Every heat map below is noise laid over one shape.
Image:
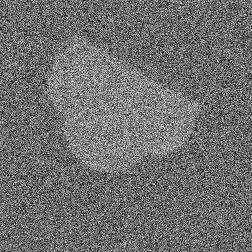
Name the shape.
cloud
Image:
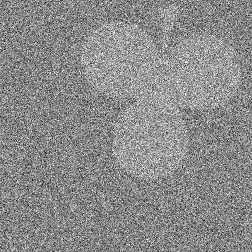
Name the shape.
club
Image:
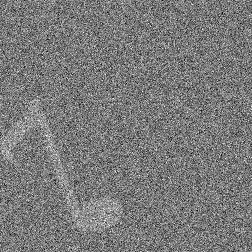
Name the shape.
musical note
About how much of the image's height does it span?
half
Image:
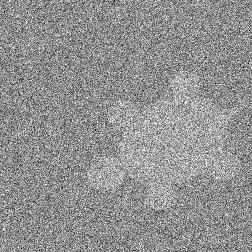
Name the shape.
turtle
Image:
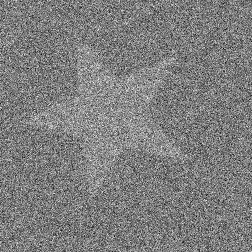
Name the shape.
star
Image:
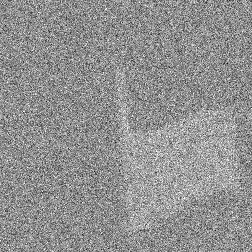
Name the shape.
flag
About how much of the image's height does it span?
two thirds
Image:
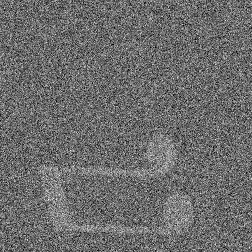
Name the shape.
pair of musical notes
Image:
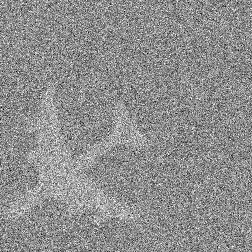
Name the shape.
airplane
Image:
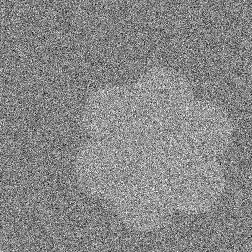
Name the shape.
flower
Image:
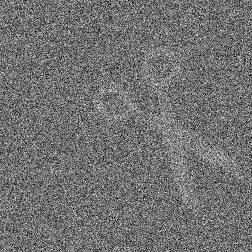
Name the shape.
pair of scissors
